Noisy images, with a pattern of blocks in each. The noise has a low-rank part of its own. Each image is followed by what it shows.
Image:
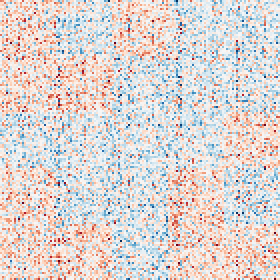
mirrored about the diagonal from the bottom left
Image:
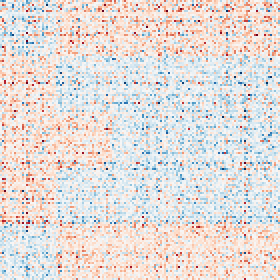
top and bottom mirror each other
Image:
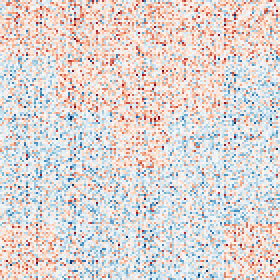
left and right mirror each other
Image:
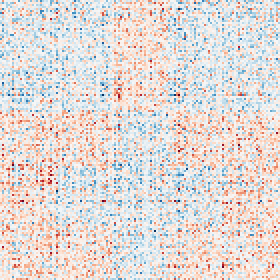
left and right mirror each other
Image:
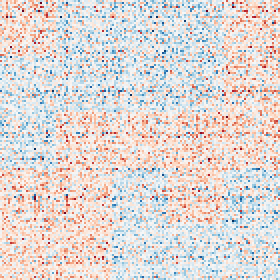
no symmetry
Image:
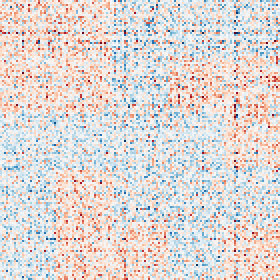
mirrored about the diagonal from the top left
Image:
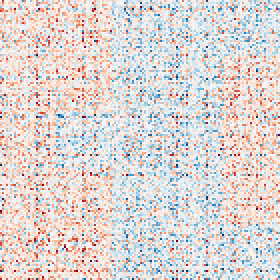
top and bottom mirror each other
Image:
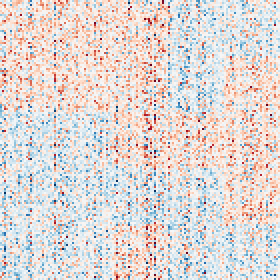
no symmetry
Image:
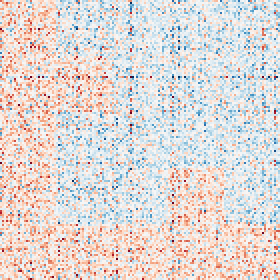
mirrored about the diagonal from the bottom left
